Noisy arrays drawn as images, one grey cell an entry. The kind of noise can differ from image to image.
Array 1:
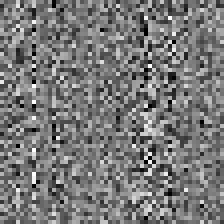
columns of uneven size
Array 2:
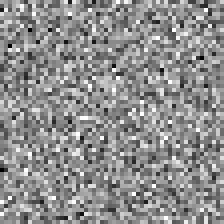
independent entries
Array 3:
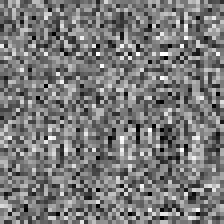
low rank plus noise
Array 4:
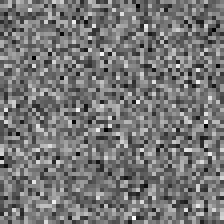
independent entries
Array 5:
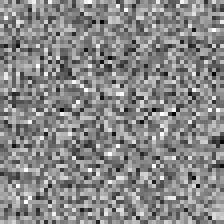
low rank plus noise
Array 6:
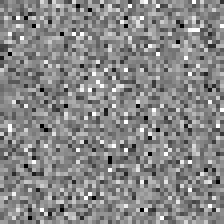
heavy tails
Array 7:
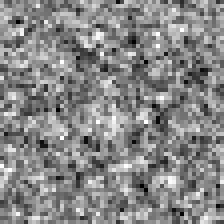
blotchy
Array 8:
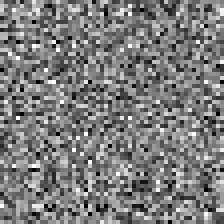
low rank plus noise
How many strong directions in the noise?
one
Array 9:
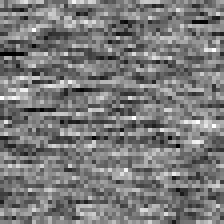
streaked along the rows
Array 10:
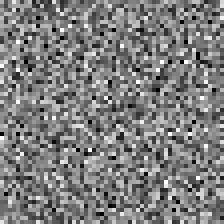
independent entries
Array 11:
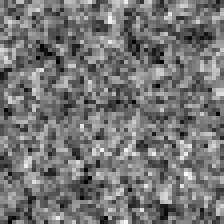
blotchy
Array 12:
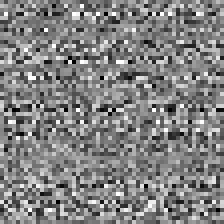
rows of uneven size
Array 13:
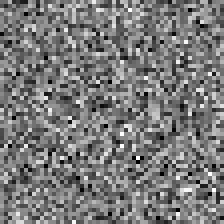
independent entries
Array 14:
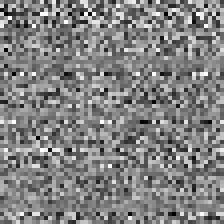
rows of uneven size
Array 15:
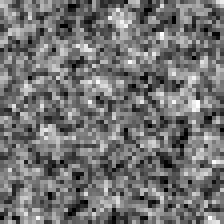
blotchy
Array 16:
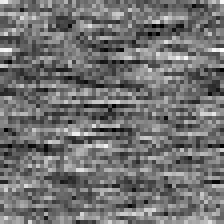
streaked along the rows
